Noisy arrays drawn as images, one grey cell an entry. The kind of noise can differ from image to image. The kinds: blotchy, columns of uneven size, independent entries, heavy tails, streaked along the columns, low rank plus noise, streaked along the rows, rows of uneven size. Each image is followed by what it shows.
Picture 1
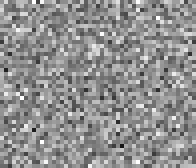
independent entries
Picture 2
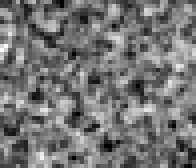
blotchy
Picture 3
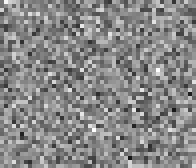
independent entries
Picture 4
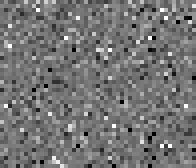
heavy tails
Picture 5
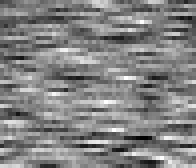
streaked along the rows
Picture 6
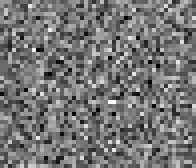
independent entries
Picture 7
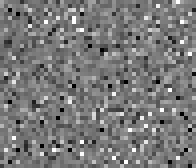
heavy tails
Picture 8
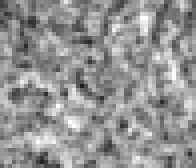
blotchy
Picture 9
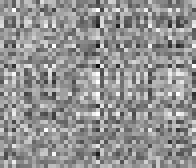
low rank plus noise
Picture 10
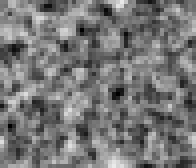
blotchy
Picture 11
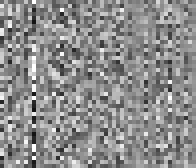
columns of uneven size
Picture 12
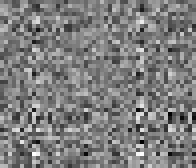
low rank plus noise
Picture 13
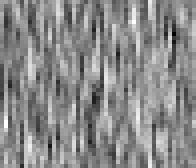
streaked along the columns
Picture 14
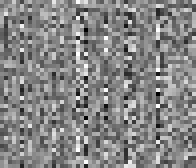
columns of uneven size
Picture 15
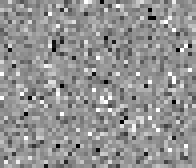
heavy tails
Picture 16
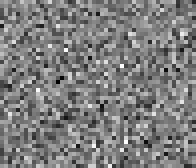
independent entries
